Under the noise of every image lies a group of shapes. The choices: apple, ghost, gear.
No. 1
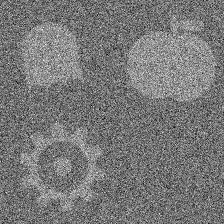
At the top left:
ghost
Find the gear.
bottom left
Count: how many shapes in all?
3
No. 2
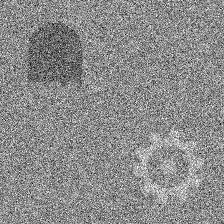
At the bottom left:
nothing
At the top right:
nothing
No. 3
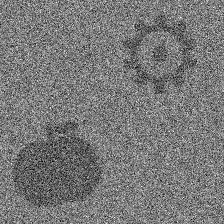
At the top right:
gear
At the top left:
nothing
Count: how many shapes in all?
2
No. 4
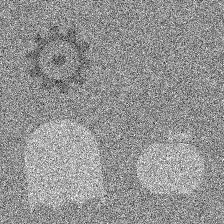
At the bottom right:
apple
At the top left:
gear
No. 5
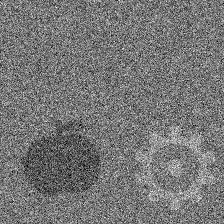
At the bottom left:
apple
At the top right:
nothing
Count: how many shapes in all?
2
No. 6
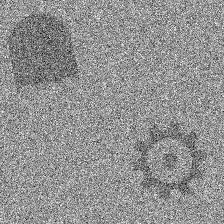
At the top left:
ghost
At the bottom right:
gear
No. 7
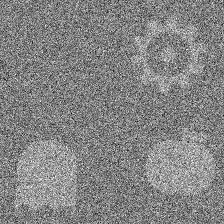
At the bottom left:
ghost
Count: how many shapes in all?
3
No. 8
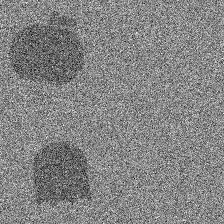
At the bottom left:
ghost
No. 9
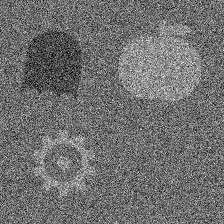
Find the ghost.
top left
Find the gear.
bottom left
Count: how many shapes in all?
3
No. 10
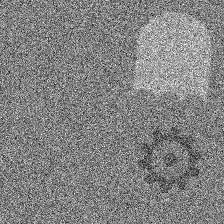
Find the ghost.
top right
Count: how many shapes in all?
2
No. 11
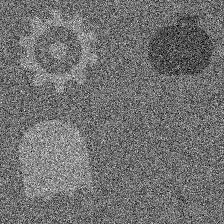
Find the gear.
top left
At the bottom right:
nothing
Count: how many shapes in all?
3
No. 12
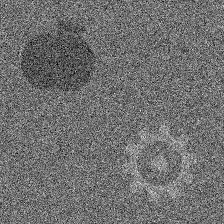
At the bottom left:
nothing
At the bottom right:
gear
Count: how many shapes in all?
2
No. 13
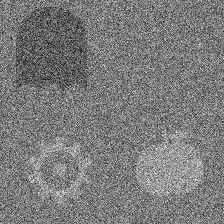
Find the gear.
bottom left
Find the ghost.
top left
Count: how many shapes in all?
3
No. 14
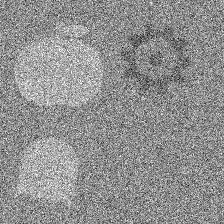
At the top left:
apple
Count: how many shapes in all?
3
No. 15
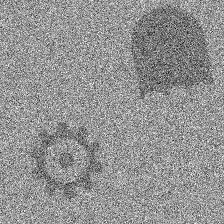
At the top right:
ghost
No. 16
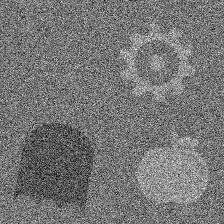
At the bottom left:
ghost
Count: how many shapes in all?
3
